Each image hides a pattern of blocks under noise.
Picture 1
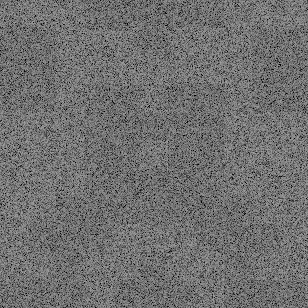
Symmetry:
left and right mirror each other
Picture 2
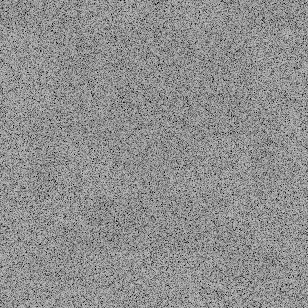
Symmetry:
left and right mirror each other
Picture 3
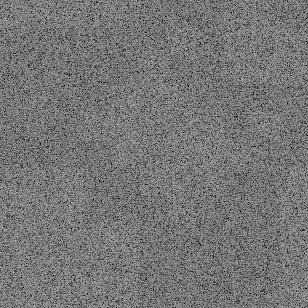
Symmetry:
mirrored about the diagonal from the bottom left
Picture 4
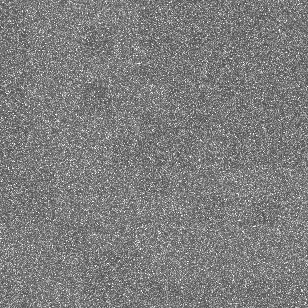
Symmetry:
mirrored about the diagonal from the bottom left
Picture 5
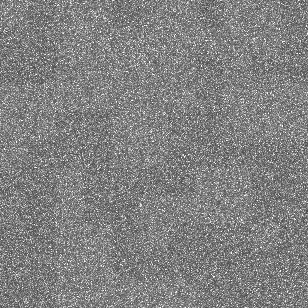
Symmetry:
no symmetry
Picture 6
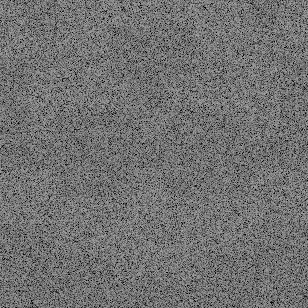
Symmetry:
left and right mirror each other
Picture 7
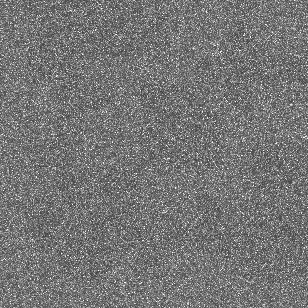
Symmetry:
mirrored about the diagonal from the bottom left
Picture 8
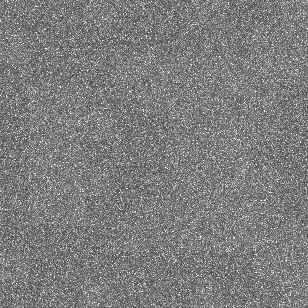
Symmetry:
top and bottom mirror each other
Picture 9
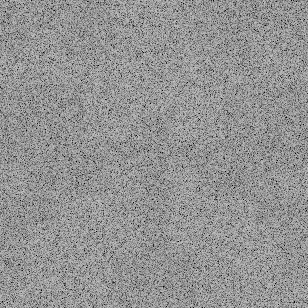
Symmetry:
left and right mirror each other
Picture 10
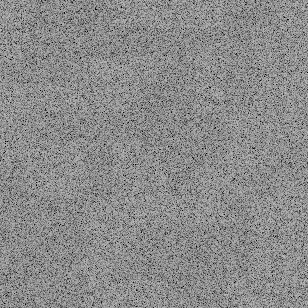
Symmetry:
no symmetry
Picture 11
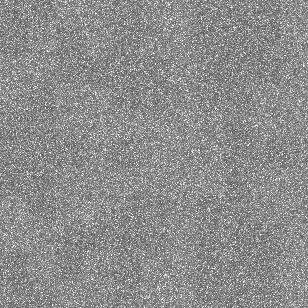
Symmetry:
top and bottom mirror each other
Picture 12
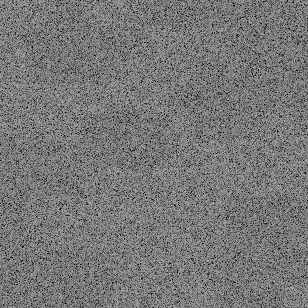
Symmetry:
no symmetry
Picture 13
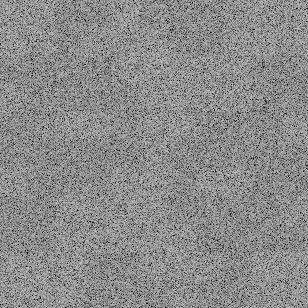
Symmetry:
the same after a half turn
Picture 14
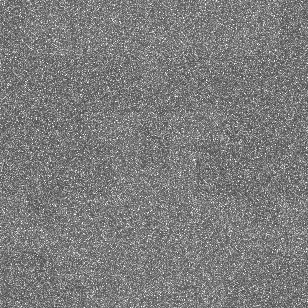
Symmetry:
left and right mirror each other
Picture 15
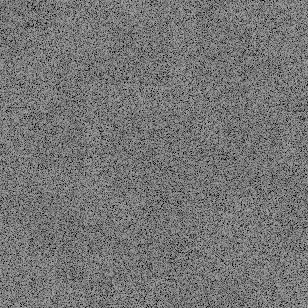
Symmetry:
mirrored about the diagonal from the top left
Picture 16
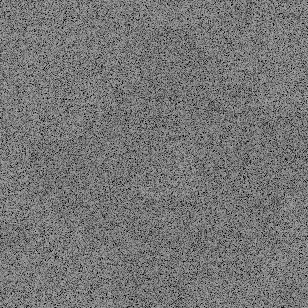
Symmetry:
mirrored about the diagonal from the top left
